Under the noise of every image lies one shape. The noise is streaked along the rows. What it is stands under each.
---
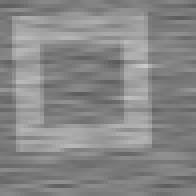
square frame
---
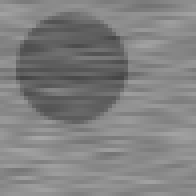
disc
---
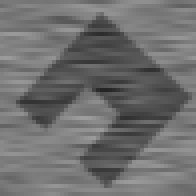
square with a notch
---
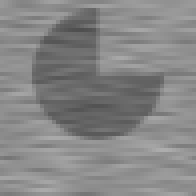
disc with a wedge cut out
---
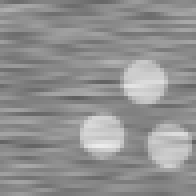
three dots
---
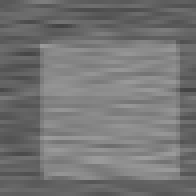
square
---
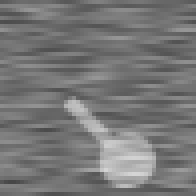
lollipop
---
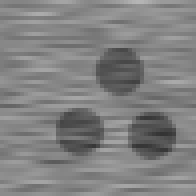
three dots
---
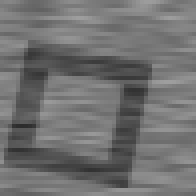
square frame
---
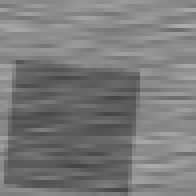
square
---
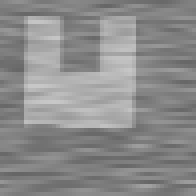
square with a notch
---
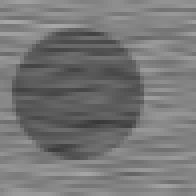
disc
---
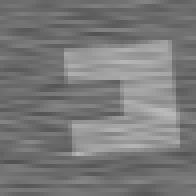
square with a notch
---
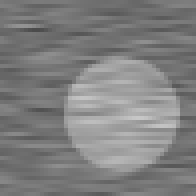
disc
